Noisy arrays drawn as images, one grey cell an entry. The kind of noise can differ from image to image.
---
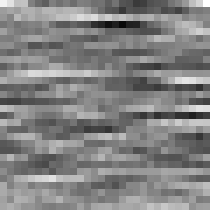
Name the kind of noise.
streaked along the rows
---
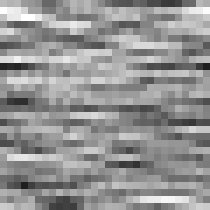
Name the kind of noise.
streaked along the rows
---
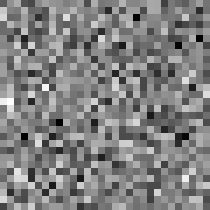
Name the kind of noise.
independent entries
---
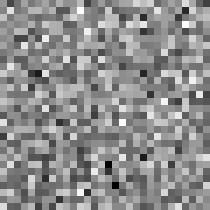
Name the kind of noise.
independent entries
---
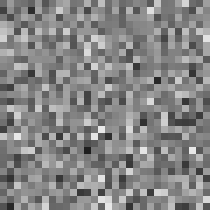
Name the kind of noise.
low rank plus noise
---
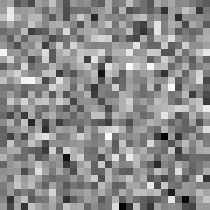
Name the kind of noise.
independent entries
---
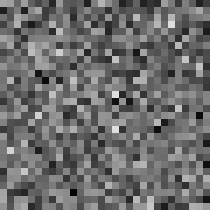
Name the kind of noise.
independent entries
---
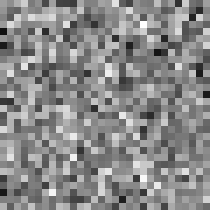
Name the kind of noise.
independent entries
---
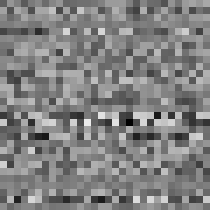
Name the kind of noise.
rows of uneven size
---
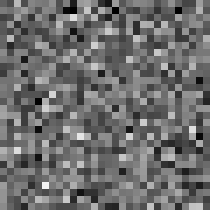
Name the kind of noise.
independent entries
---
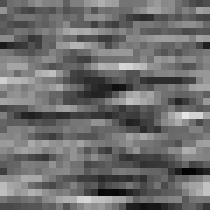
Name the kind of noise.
streaked along the rows
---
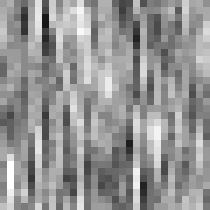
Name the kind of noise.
streaked along the columns
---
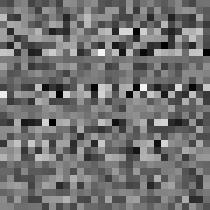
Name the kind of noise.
rows of uneven size
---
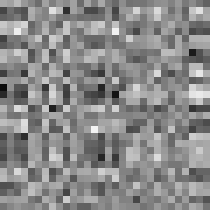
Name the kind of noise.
low rank plus noise
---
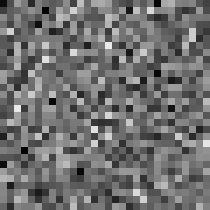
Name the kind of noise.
independent entries
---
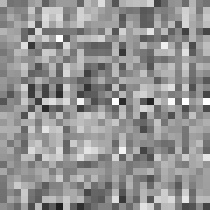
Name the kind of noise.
low rank plus noise
